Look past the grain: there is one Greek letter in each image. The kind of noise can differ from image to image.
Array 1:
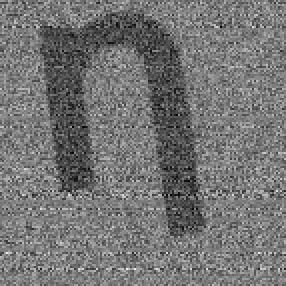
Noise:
rows of uneven size
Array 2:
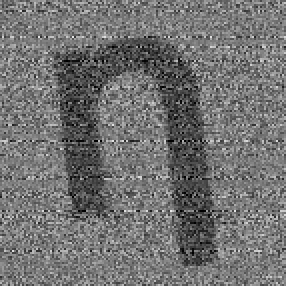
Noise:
rows of uneven size
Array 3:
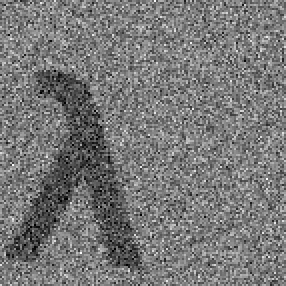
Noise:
independent entries
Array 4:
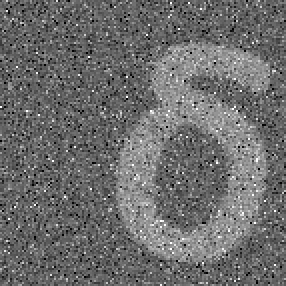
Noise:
heavy tails
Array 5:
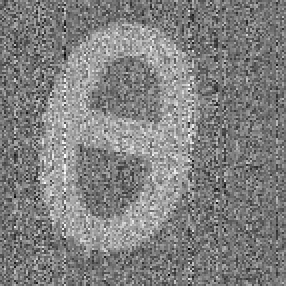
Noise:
columns of uneven size
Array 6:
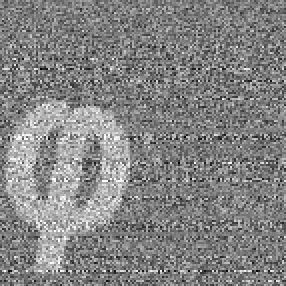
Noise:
rows of uneven size
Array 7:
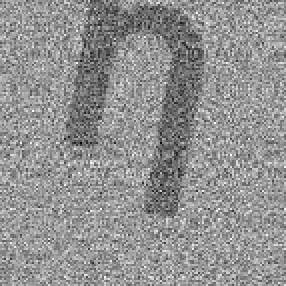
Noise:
low rank plus noise
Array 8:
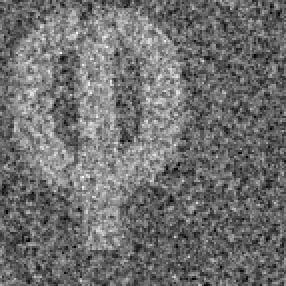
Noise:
blotchy
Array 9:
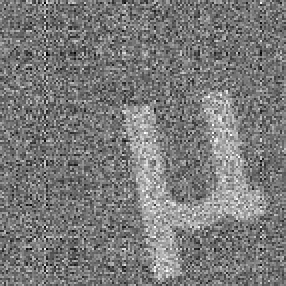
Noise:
low rank plus noise
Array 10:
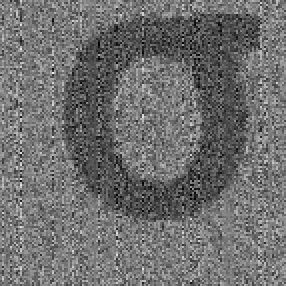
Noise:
columns of uneven size
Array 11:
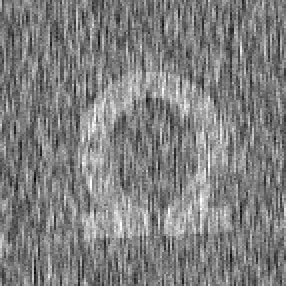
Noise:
streaked along the columns
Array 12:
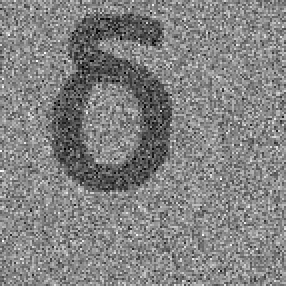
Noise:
independent entries
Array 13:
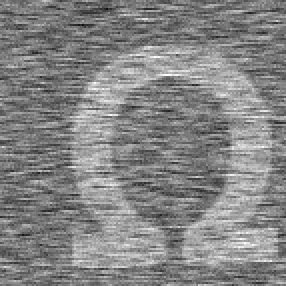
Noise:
streaked along the rows
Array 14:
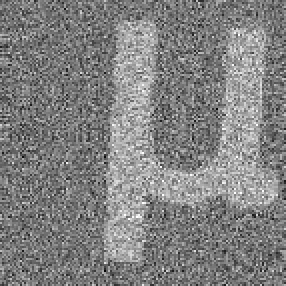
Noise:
low rank plus noise
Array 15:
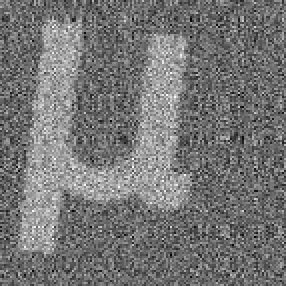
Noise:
low rank plus noise
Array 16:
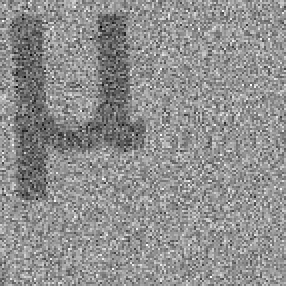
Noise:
low rank plus noise
